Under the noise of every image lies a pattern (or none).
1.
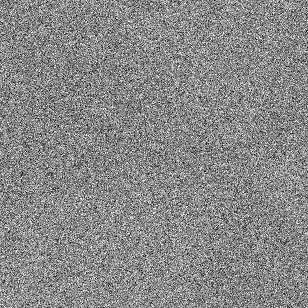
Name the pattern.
spokes from one point
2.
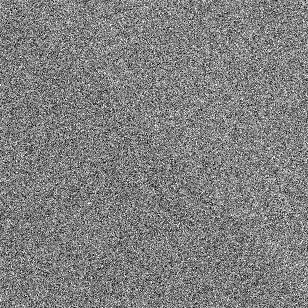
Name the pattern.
a sharp edge
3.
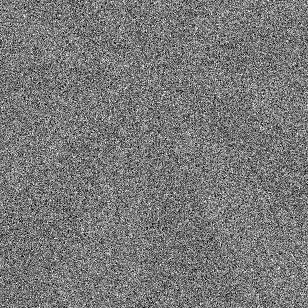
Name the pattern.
spokes from one point
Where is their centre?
top middle
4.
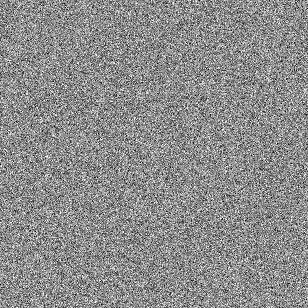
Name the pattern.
only noise
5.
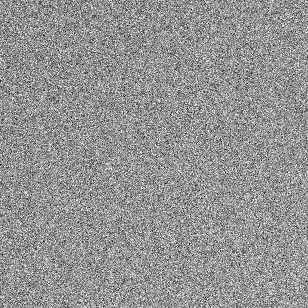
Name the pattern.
a smooth slope
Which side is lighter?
bottom right
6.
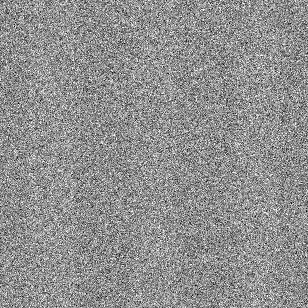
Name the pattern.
vertical stripes
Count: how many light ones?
3
